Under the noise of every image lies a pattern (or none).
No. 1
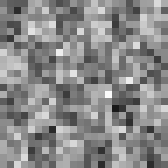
a checkerboard
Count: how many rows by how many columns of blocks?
4 by 6
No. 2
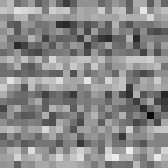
bands of rows
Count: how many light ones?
5
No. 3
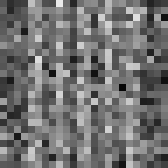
bands of columns
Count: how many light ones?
5
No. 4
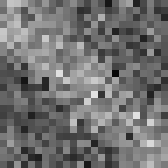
a diagonal band
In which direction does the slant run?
top left to bottom right
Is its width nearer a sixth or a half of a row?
a half
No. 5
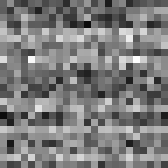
bands of rows
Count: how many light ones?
5
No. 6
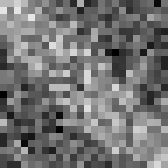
a diagonal band
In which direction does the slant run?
top left to bottom right
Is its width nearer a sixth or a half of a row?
a half
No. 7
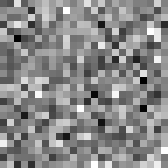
only noise
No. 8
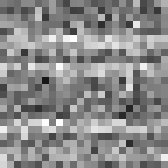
bands of rows
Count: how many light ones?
4
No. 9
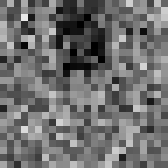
one block
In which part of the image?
top middle
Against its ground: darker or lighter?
darker
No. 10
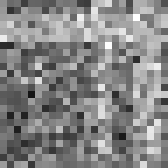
bands of rows crossing bands of columns
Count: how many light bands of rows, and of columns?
1 and 2
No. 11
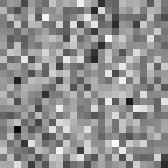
only noise
